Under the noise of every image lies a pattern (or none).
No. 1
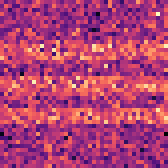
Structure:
bands of rows
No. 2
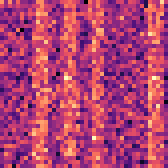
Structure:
bands of columns
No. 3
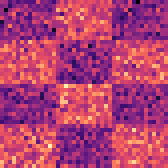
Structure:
a checkerboard
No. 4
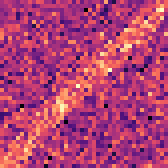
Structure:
a diagonal band
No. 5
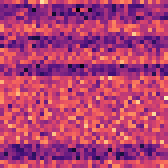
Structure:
bands of rows
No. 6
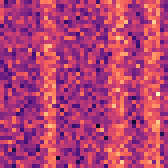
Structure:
bands of columns
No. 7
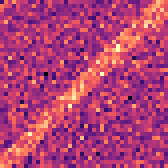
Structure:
a diagonal band
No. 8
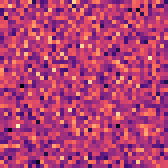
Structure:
only noise
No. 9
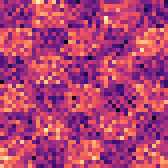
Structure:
a checkerboard
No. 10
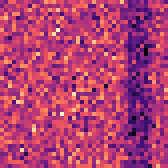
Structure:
one band of columns
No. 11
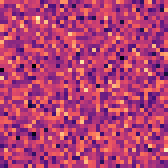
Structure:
only noise
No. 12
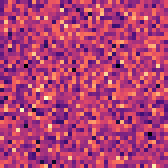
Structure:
only noise
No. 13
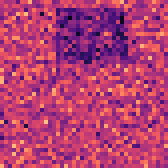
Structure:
one block
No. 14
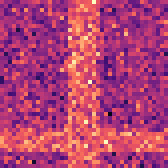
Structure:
bands of rows crossing bands of columns
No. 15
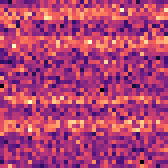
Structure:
bands of rows
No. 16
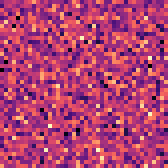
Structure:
only noise
